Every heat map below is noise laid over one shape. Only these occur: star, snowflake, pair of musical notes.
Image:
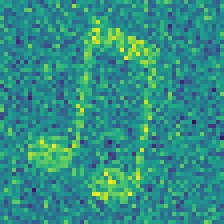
pair of musical notes
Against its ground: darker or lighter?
lighter
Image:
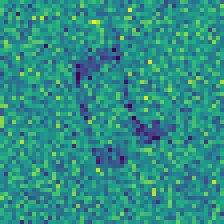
pair of musical notes
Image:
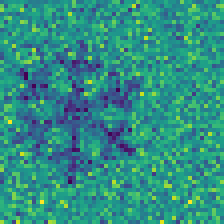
snowflake
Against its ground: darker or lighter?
darker
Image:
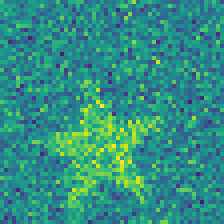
star
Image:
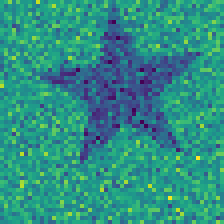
star
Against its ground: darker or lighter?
darker
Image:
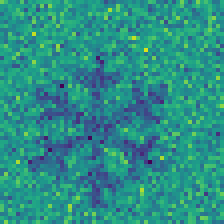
snowflake
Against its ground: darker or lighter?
darker
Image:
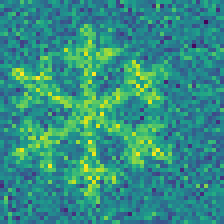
snowflake
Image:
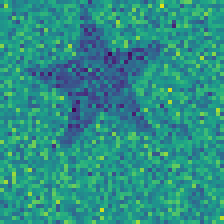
star
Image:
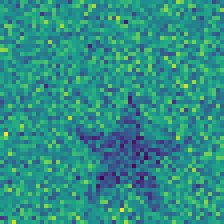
star
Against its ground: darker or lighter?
darker
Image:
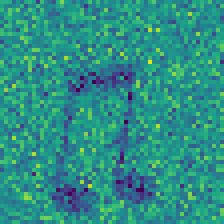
pair of musical notes
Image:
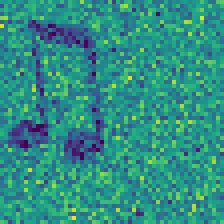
pair of musical notes
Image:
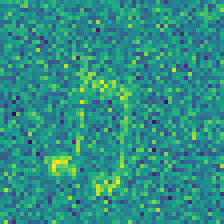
pair of musical notes
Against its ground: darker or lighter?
lighter
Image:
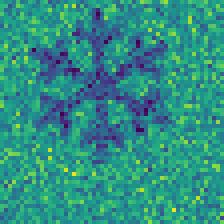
snowflake
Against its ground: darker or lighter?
darker
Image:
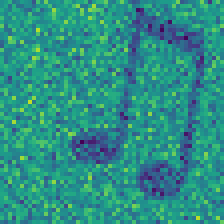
pair of musical notes
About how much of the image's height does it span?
nearly all
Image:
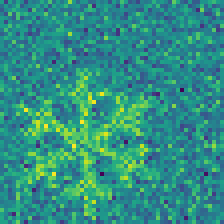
snowflake
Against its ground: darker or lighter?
lighter
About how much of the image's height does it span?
two thirds
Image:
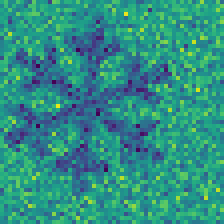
snowflake
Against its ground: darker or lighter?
darker
